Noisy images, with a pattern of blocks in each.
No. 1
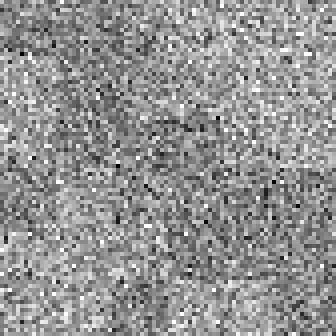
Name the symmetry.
mirrored about the diagonal from the bottom left
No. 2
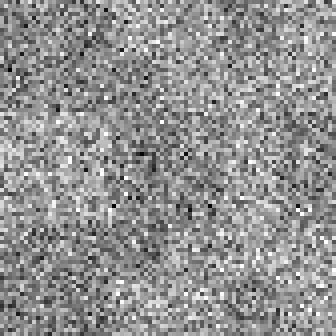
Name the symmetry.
top and bottom mirror each other
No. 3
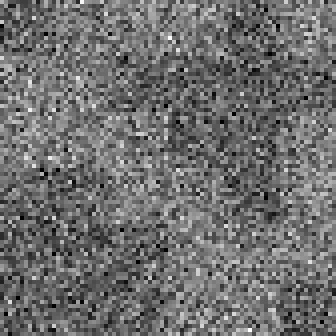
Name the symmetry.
mirrored about the diagonal from the bottom left
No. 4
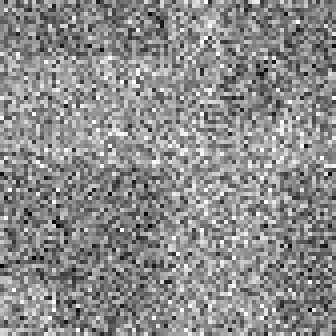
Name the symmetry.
mirrored about the diagonal from the bottom left
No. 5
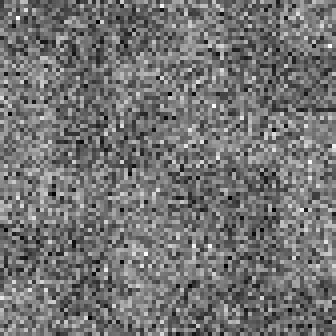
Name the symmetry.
the same after a half turn
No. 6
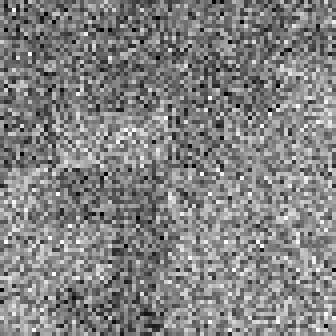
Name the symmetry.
no symmetry
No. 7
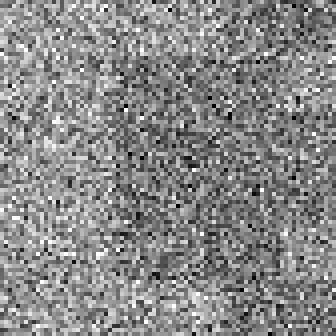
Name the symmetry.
top and bottom mirror each other
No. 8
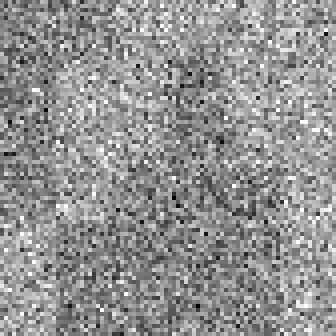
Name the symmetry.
no symmetry
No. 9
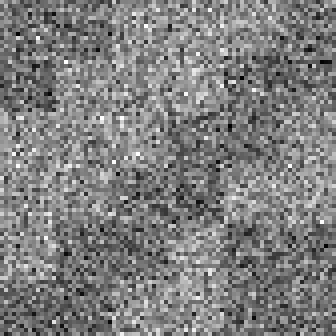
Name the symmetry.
mirrored about the diagonal from the top left
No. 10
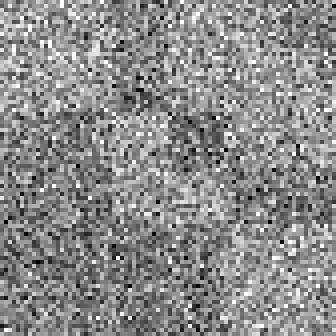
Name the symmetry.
mirrored about the diagonal from the bottom left
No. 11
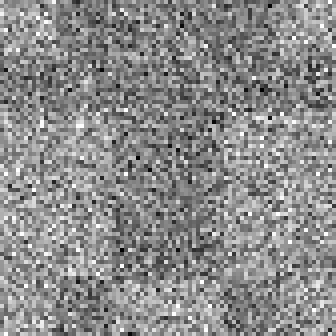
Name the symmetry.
left and right mirror each other
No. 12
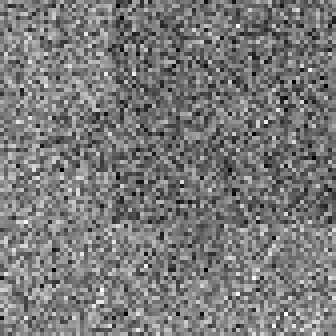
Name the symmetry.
mirrored about the diagonal from the bottom left
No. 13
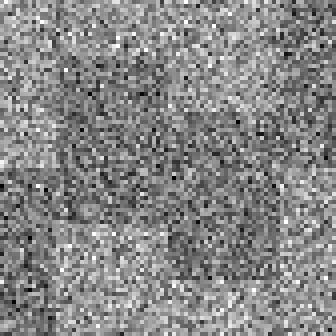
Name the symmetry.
the same after a half turn
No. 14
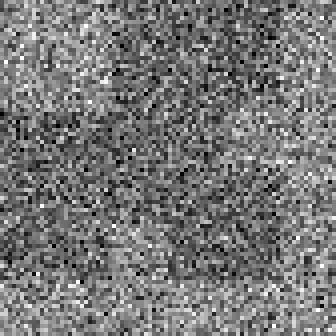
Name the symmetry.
mirrored about the diagonal from the top left
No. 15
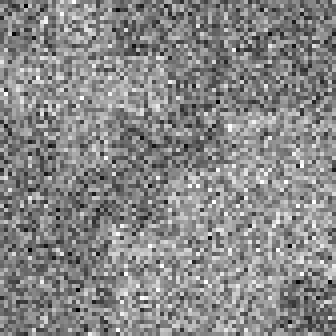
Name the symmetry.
mirrored about the diagonal from the top left
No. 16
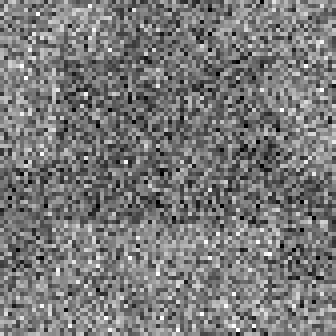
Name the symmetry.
left and right mirror each other
